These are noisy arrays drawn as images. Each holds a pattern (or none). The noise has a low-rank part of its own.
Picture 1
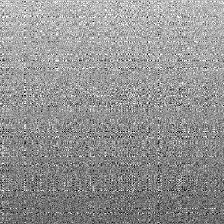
a smooth slope
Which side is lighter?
top
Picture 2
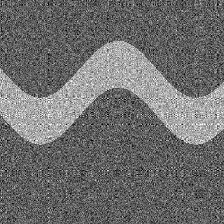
a wavy band
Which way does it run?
left to right
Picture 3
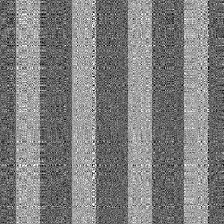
vertical stripes
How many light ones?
4
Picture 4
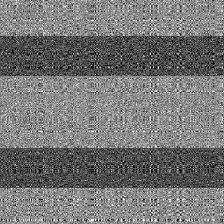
horizontal stripes
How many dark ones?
2
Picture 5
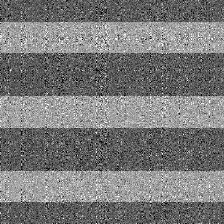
horizontal stripes
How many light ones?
3
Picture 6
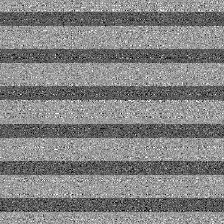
horizontal stripes
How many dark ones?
6
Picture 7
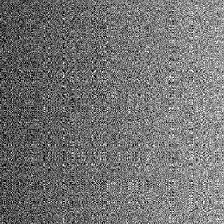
a smooth slope
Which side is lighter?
right
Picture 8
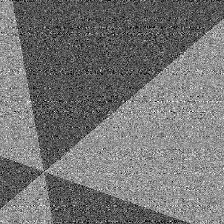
spokes from one point
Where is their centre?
bottom left
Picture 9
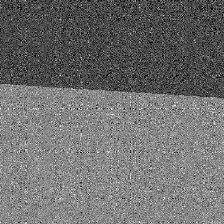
a sharp edge
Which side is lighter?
bottom
